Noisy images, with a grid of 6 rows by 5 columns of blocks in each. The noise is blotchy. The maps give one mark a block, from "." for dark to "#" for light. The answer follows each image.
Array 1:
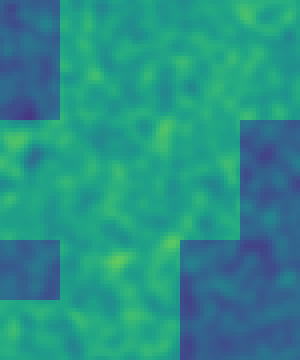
. # # # #
. # # # #
# # # # .
# # # # .
. # # . .
# # # . .
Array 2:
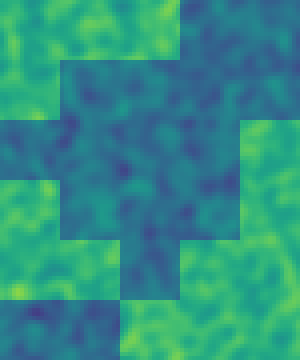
# # # . .
# . . . .
. . . . #
# . . . #
# # . # #
. . # # #
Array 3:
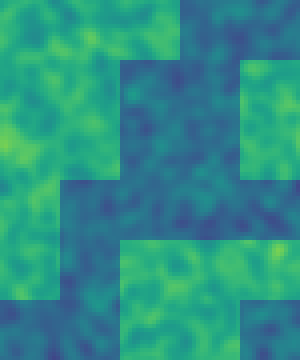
# # # . .
# # . . #
# # . . #
# . . . .
# . # # #
. . # # .
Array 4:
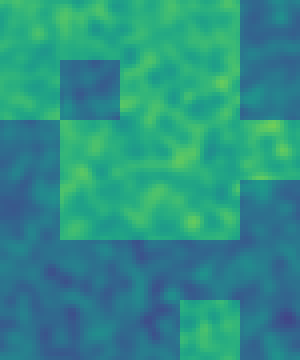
# # # # .
# . # # .
. # # # #
. # # # .
. . . . .
. . . # .
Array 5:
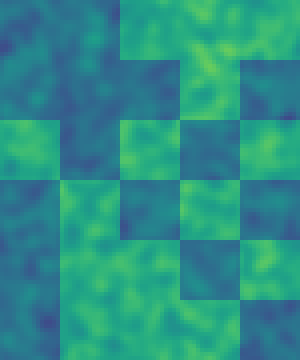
. . # # #
. . . # .
# . # . #
. # . # .
. # # . #
. # # # .
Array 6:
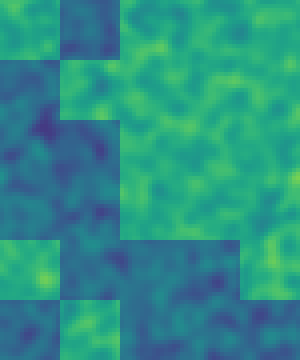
# . # # #
. # # # #
. . # # #
. . # # #
# . . . #
. # . . .
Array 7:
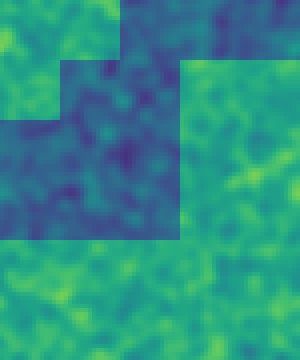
# # . . .
# . . # #
. . . # #
. . . # #
# # # # #
# # # # #
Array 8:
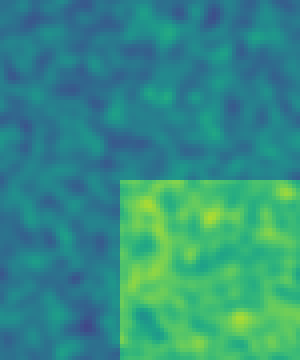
. . . . .
. . . . .
. . . . .
. . # # #
. . # # #
. . # # #
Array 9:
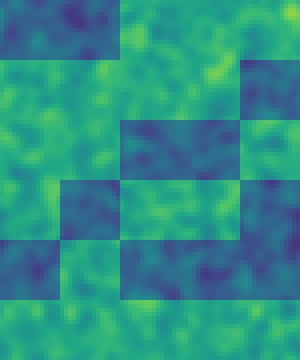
. . # # #
# # # # .
# # . . #
# . # # .
. # . . .
# # # # #
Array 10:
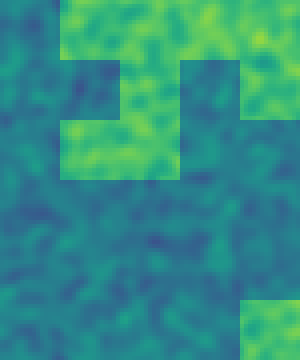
. # # # #
. . # . #
. # # . .
. . . . .
. . . . .
. . . . #
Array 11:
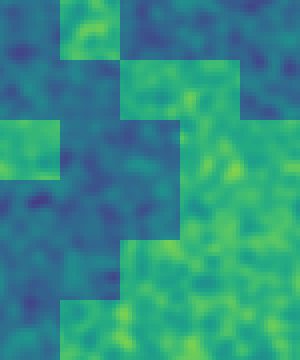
. # . . .
. . # # .
# . . # #
. . . # #
. . # # #
. # # # #
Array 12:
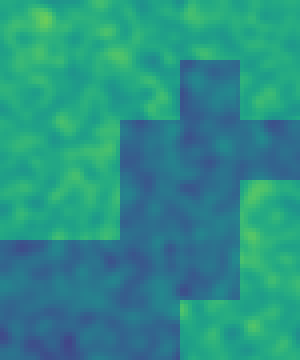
# # # # #
# # # . #
# # . . .
# # . . #
. . . . #
. . . # #
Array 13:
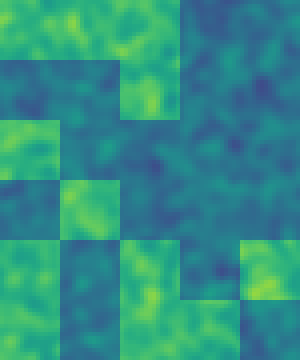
# # # . .
. . # . .
# . . . .
. # . . .
# . # . #
# . # # .
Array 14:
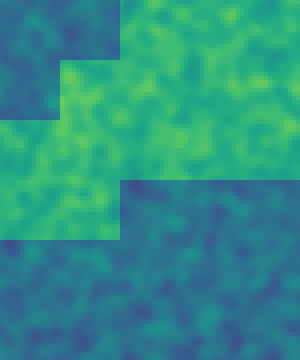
. . # # #
. # # # #
# # # # #
# # . . .
. . . . .
. . . . .
